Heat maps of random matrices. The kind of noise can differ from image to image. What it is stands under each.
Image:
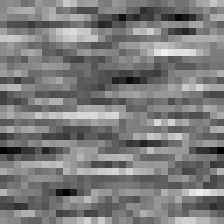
streaked along the rows
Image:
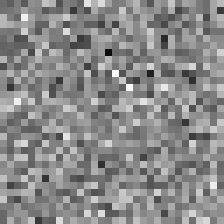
independent entries
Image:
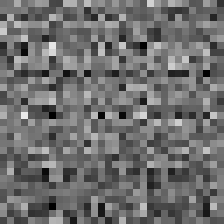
low rank plus noise
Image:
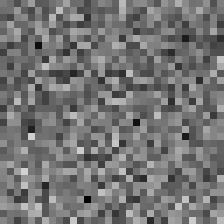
independent entries
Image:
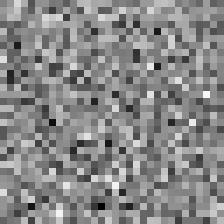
independent entries
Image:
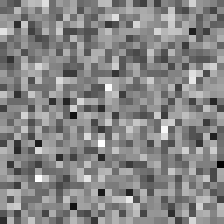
independent entries
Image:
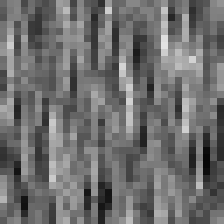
streaked along the columns
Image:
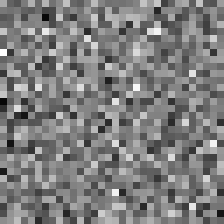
low rank plus noise
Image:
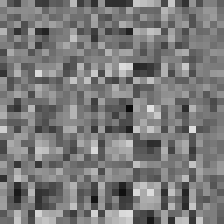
low rank plus noise
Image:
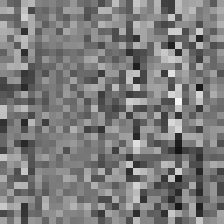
columns of uneven size
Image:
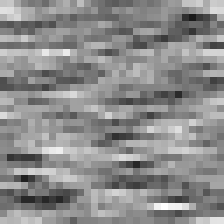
streaked along the rows
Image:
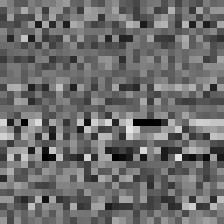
rows of uneven size
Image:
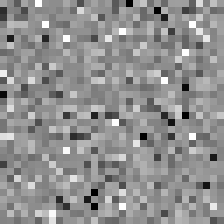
heavy tails
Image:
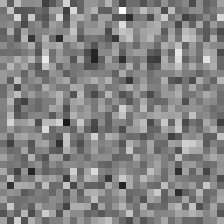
low rank plus noise
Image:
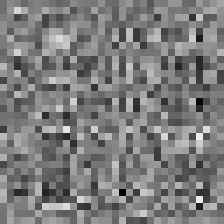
low rank plus noise
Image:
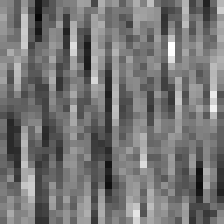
streaked along the columns
